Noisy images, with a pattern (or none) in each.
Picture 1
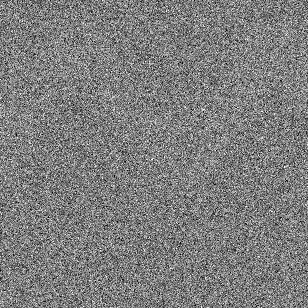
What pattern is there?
a wavy band
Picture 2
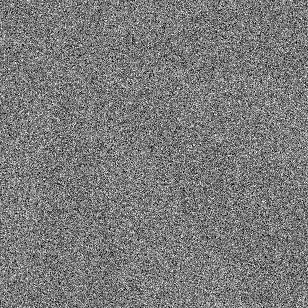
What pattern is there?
spokes from one point
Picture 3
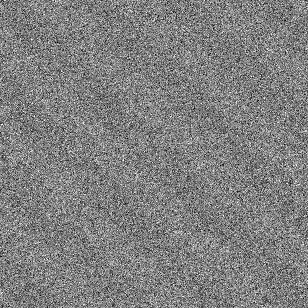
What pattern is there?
diagonal stripes
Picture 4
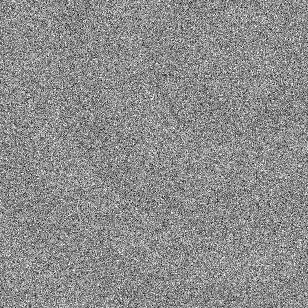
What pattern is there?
rings round one point
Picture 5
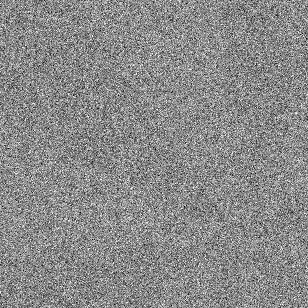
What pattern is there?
spokes from one point
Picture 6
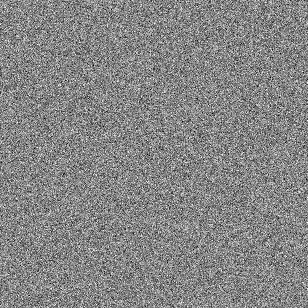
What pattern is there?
only noise
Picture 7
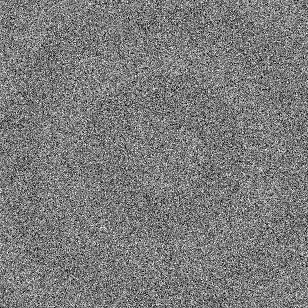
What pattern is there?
rings round one point
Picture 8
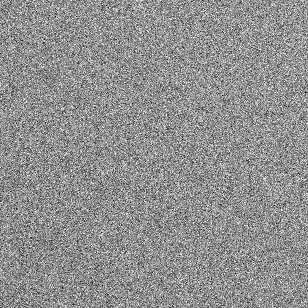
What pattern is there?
a smooth slope
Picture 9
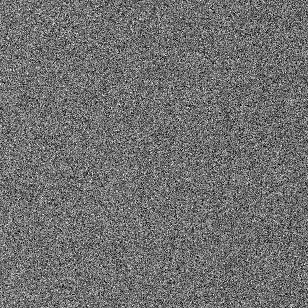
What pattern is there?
a smooth slope
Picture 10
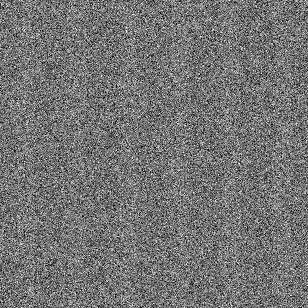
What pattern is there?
vertical stripes
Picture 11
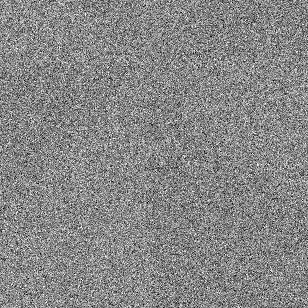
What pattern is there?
spokes from one point
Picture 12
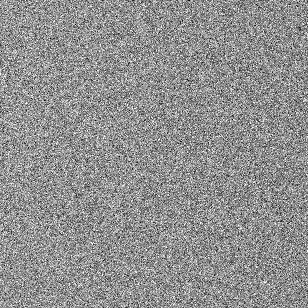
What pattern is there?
a smooth slope
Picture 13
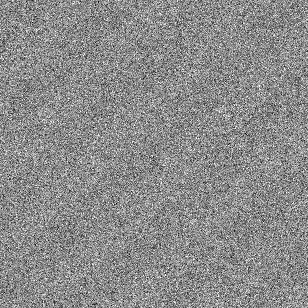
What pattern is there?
diagonal stripes
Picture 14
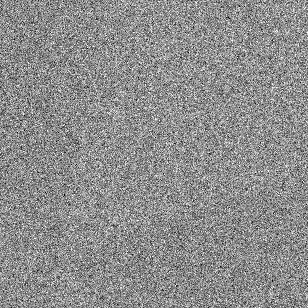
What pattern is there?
spokes from one point
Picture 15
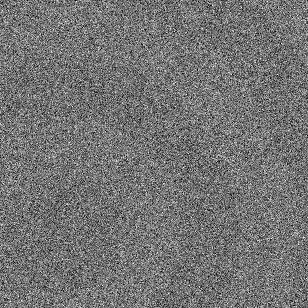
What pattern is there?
rings round one point
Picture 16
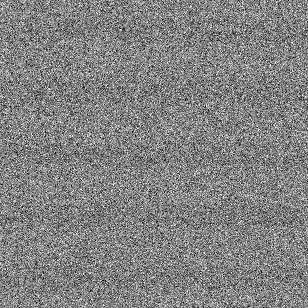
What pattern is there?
horizontal stripes
